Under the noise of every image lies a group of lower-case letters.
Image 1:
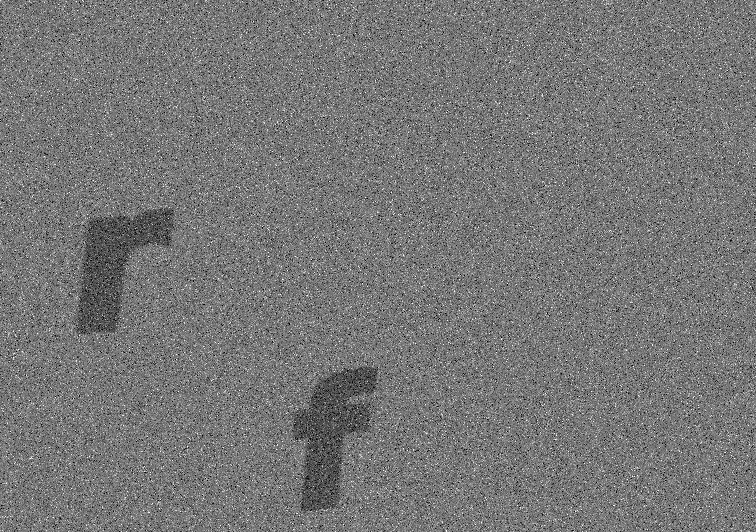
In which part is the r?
middle left
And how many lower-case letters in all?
2
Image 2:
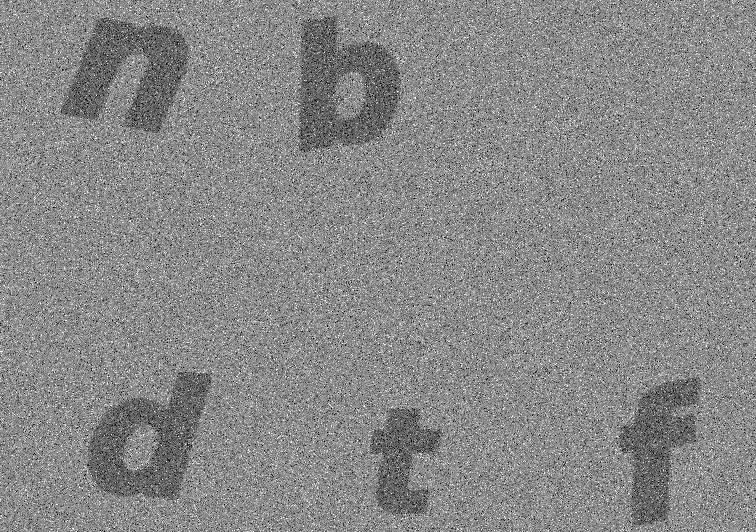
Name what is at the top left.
n
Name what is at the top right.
nothing
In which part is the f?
bottom right
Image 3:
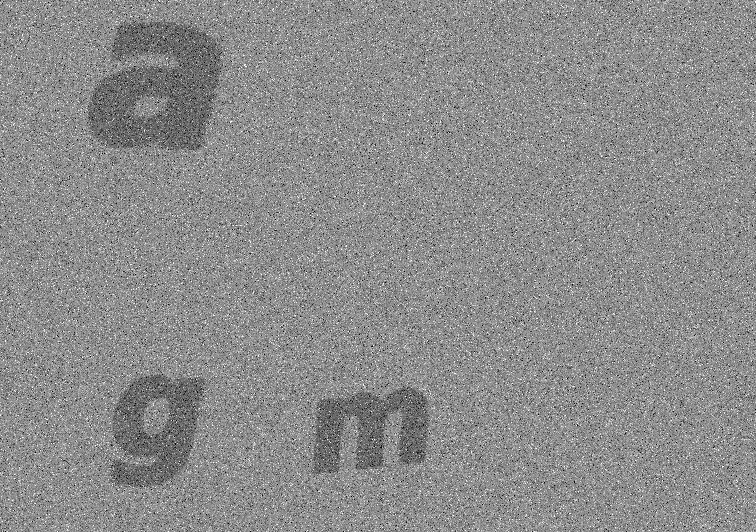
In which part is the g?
bottom left
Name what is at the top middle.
nothing
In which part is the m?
bottom middle
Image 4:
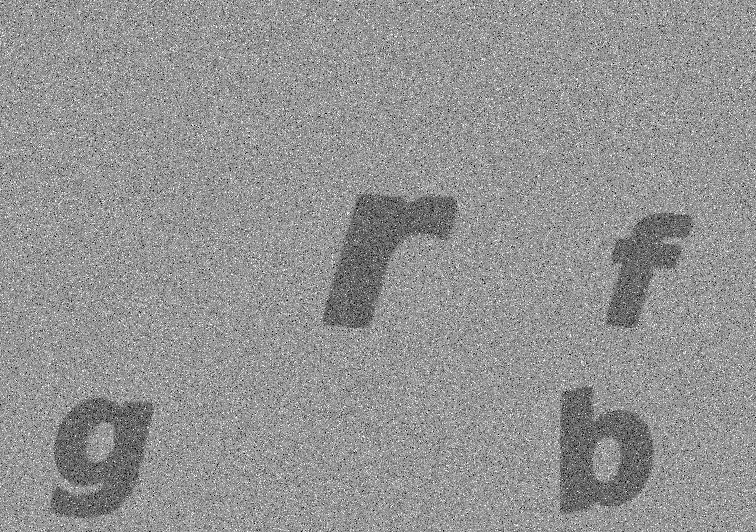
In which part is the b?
bottom right
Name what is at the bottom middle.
nothing
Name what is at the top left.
nothing
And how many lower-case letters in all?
4
